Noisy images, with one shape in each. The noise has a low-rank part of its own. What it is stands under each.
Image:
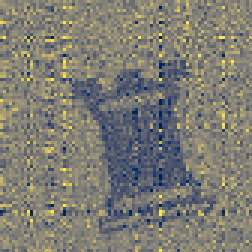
chess rook
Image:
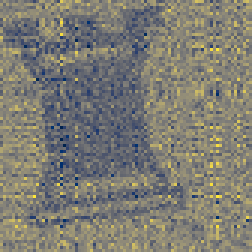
chess rook
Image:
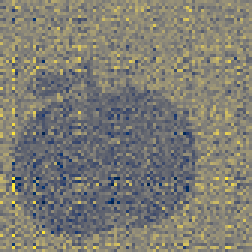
apple
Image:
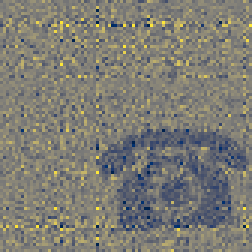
telephone
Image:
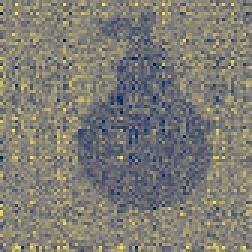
pear
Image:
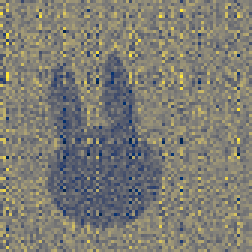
rabbit's head
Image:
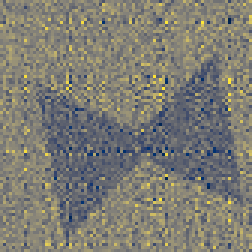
bow tie
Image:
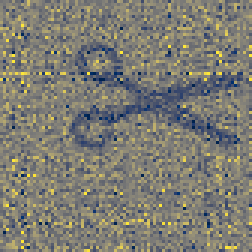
pair of scissors
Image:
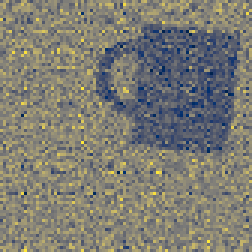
cup
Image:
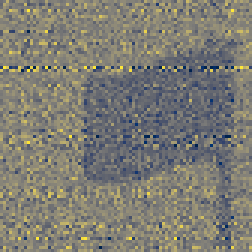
flag
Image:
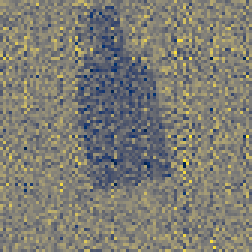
bottle
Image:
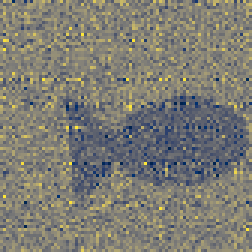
fish
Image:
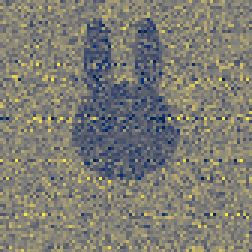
rabbit's head
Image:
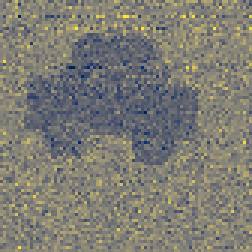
car
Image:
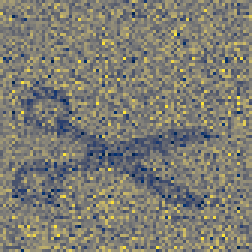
pair of scissors
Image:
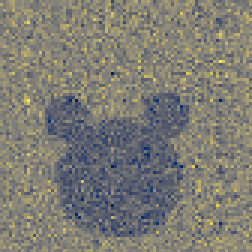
bear's head
